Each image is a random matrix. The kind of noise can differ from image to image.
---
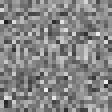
low rank plus noise
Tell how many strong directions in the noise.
five to eight
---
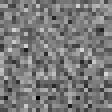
low rank plus noise
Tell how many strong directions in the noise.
three or four
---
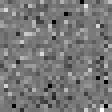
heavy tails
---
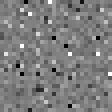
heavy tails
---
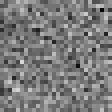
independent entries
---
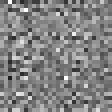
low rank plus noise
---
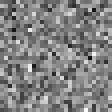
independent entries
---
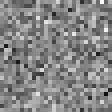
independent entries
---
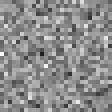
independent entries
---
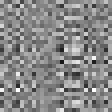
low rank plus noise
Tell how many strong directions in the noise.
one
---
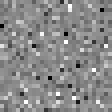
heavy tails
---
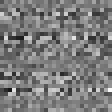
rows of uneven size
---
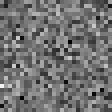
independent entries
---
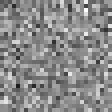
independent entries
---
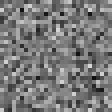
independent entries
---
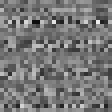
rows of uneven size
